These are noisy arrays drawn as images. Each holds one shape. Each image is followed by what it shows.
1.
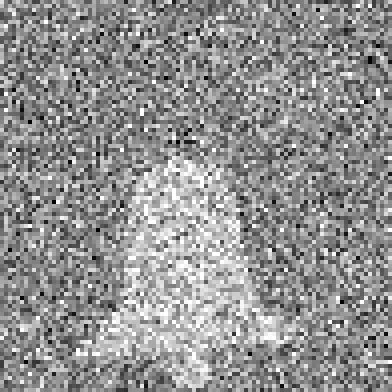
bell
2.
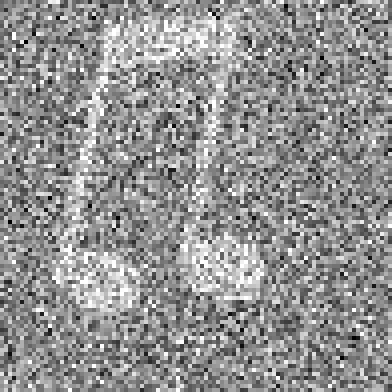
pair of musical notes
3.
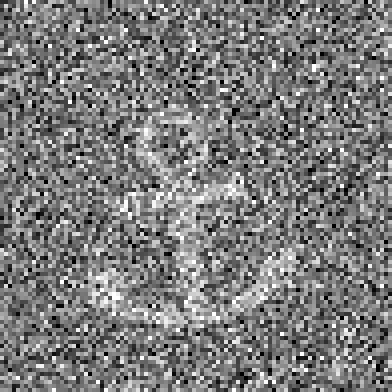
anchor
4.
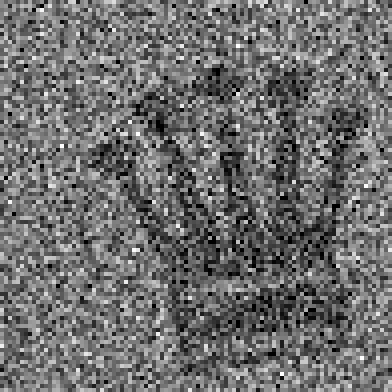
chess queen
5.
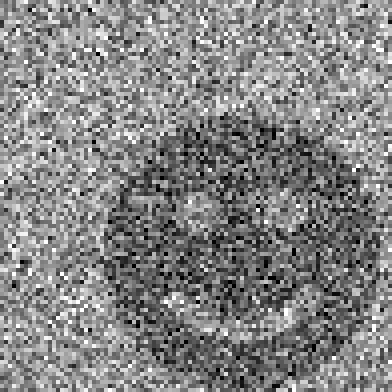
smiling face
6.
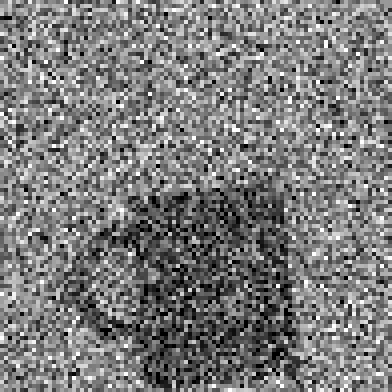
cup
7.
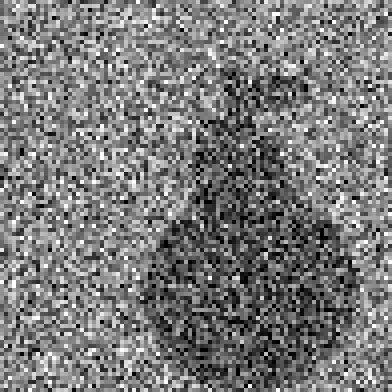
pear
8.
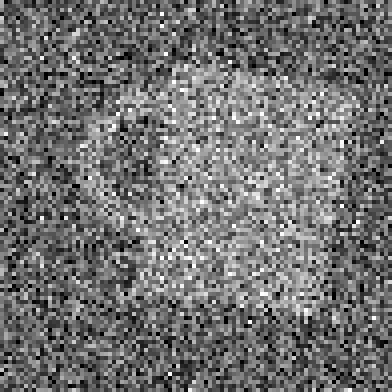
cup
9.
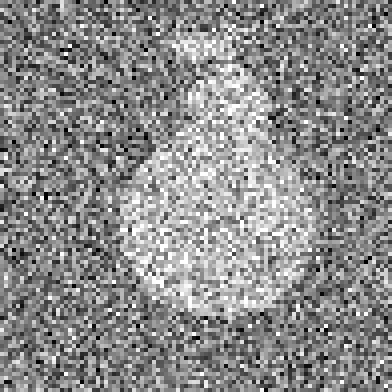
pear
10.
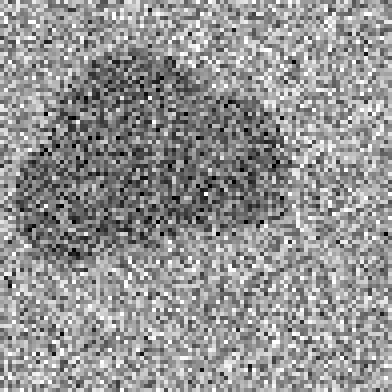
cloud
